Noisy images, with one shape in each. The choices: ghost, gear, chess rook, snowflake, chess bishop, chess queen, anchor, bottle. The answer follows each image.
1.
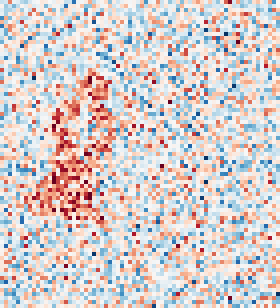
chess bishop
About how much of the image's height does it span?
half
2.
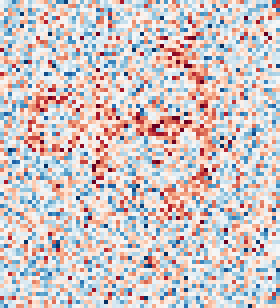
anchor
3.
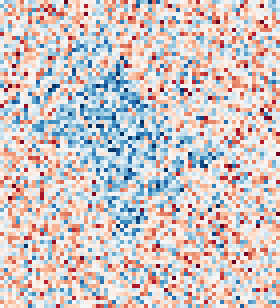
chess rook
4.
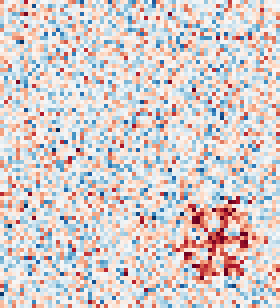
snowflake
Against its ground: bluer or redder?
redder
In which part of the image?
bottom right
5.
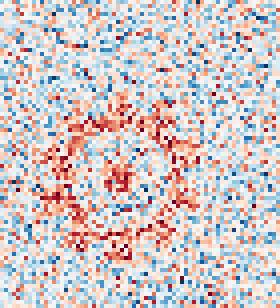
gear
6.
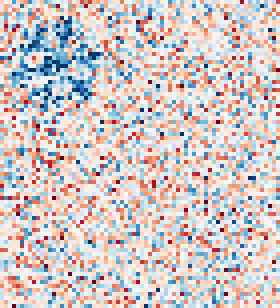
snowflake
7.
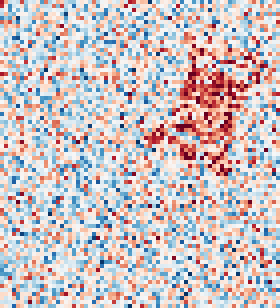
chess rook
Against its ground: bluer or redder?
redder
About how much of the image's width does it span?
half
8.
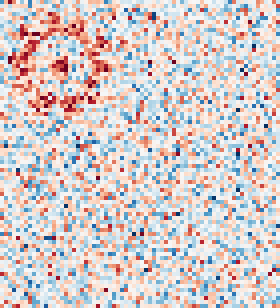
gear
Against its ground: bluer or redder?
redder
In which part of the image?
top left
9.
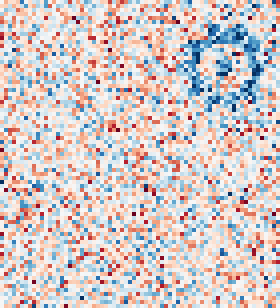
gear
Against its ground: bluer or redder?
bluer
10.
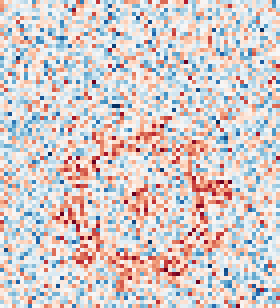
gear
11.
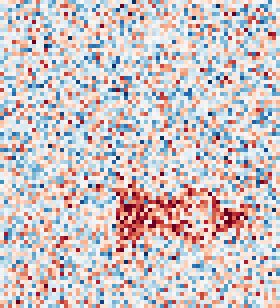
chess bishop
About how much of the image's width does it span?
half
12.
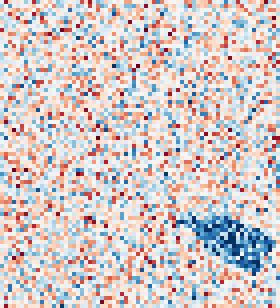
bottle
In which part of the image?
bottom right
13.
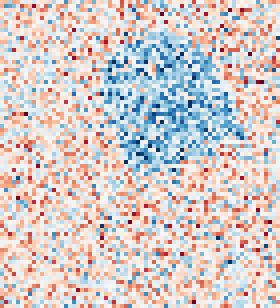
ghost
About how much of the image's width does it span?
half
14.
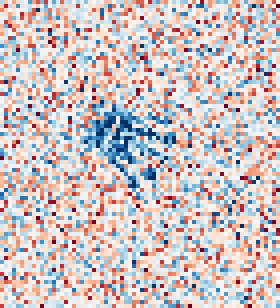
chess queen
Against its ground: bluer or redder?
bluer
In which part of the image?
centre
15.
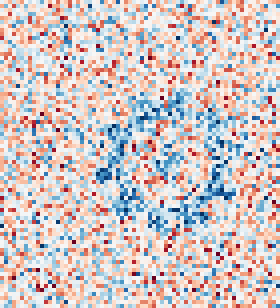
gear
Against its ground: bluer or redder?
bluer
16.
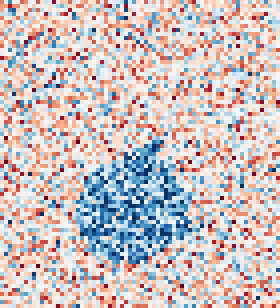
ghost
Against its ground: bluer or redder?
bluer
